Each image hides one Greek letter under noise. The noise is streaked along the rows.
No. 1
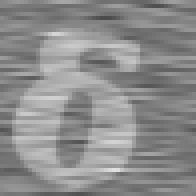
delta
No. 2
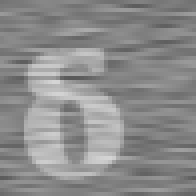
delta
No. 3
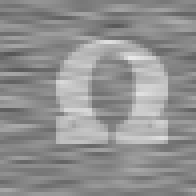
omega
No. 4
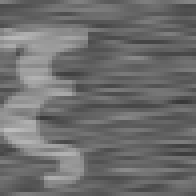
xi
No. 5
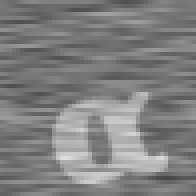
alpha
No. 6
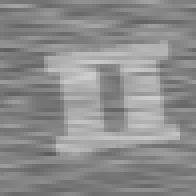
pi
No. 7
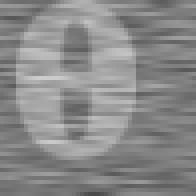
theta
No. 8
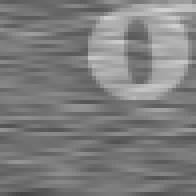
sigma
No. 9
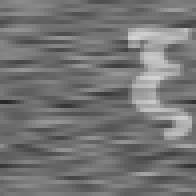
xi
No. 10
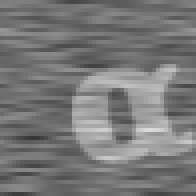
alpha
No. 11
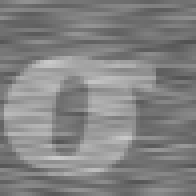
sigma
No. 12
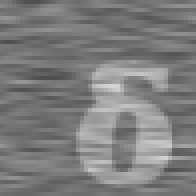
delta
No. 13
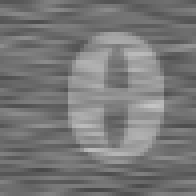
theta
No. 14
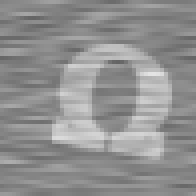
omega
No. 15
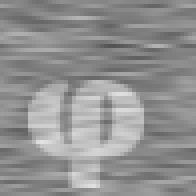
phi
